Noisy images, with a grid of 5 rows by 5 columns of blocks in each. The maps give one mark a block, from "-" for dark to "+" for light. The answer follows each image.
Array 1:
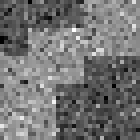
- - - + +
- + + + +
+ + + - -
+ + - - -
+ + - - -
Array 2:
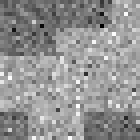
- - - - +
- - + + +
+ + + + +
+ + + + +
- + + - -
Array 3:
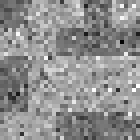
- + + - +
+ + - - -
- + + + +
- + + + +
+ + - - -
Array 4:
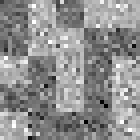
- + - + +
- + + - -
+ - + - +
- - + - +
+ - - - +
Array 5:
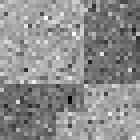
+ + + - -
+ + + - -
+ + + - -
- - - + +
- - + + +
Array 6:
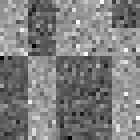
+ - + + -
+ - + + +
- + - - +
- + - - +
- + - - +
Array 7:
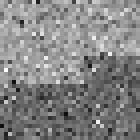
+ + + + +
+ + + + +
+ + + - -
- - - - -
- - - - -
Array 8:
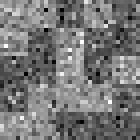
+ + - + -
+ - + - -
- - + - +
- + + + -
+ + - - -
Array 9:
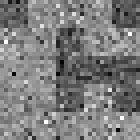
- + + + -
+ + - + +
+ + - - -
+ + - + -
+ + + + +
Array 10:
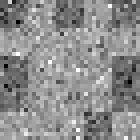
- + - + -
+ + + + +
- + + + -
- + + + -
+ + + - +
